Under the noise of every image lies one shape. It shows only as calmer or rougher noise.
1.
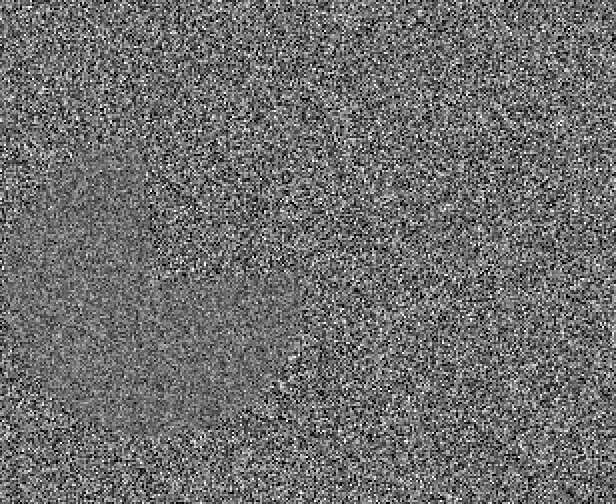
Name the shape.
disc with a wedge cut out
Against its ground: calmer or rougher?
calmer
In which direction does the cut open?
up and right
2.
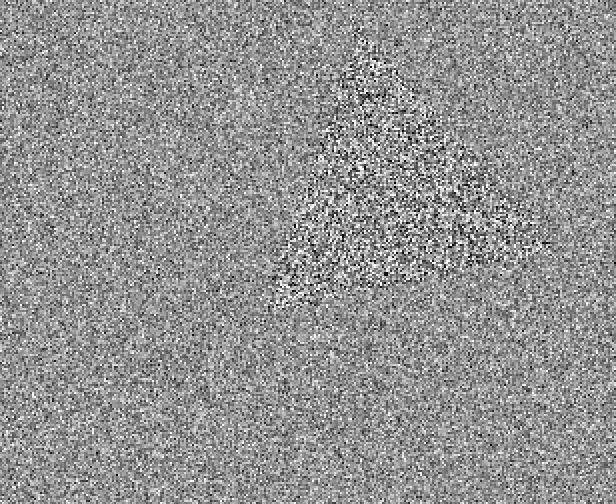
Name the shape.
triangle
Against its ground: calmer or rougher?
rougher
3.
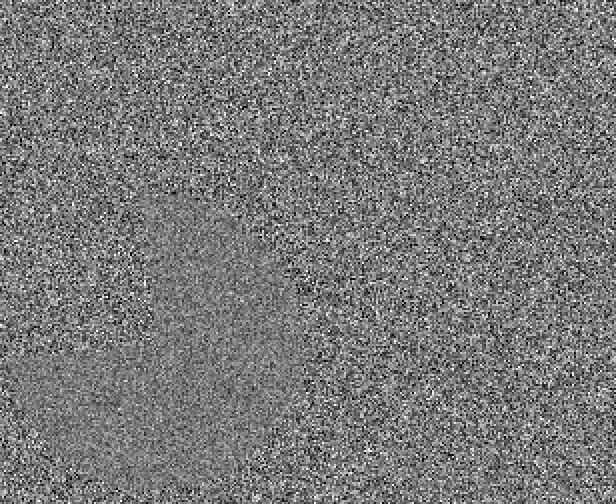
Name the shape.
disc with a wedge cut out
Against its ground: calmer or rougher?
calmer
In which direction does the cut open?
up and left
